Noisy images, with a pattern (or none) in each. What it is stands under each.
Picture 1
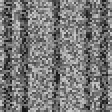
bands of columns
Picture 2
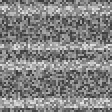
bands of rows
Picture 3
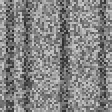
bands of columns
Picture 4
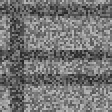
bands of rows crossing bands of columns
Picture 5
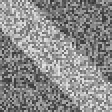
a diagonal band
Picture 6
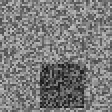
one block
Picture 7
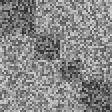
blocks along the diagonal
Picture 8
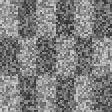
a checkerboard
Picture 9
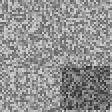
one block
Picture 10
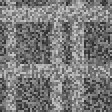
bands of rows crossing bands of columns
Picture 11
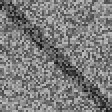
a diagonal band
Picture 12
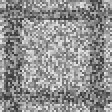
bands of rows crossing bands of columns
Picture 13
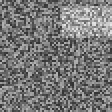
one block
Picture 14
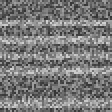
bands of rows
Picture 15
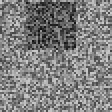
one block
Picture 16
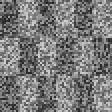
a checkerboard
